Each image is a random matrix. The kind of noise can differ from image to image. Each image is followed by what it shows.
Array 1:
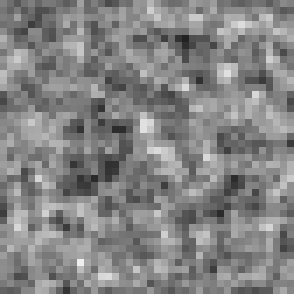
blotchy
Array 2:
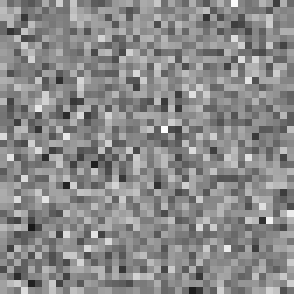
independent entries
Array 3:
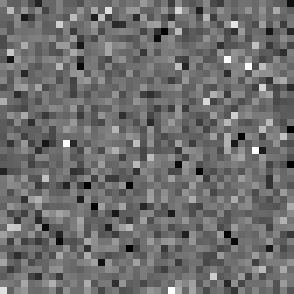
heavy tails
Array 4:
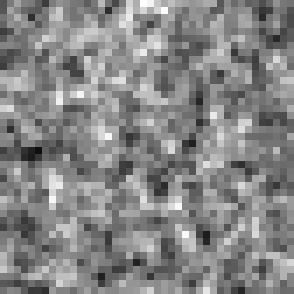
blotchy
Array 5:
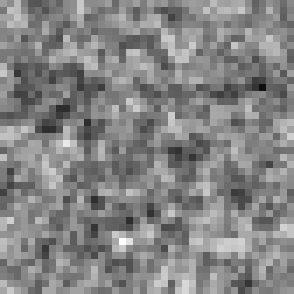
blotchy
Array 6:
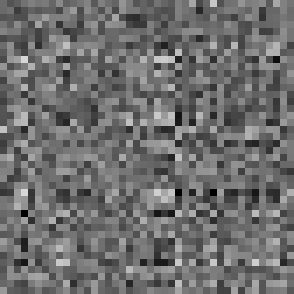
low rank plus noise
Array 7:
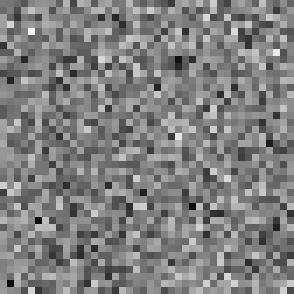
independent entries
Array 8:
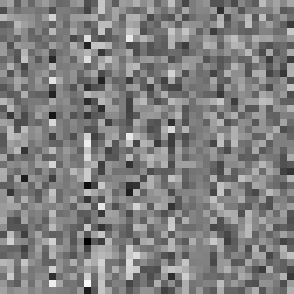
columns of uneven size
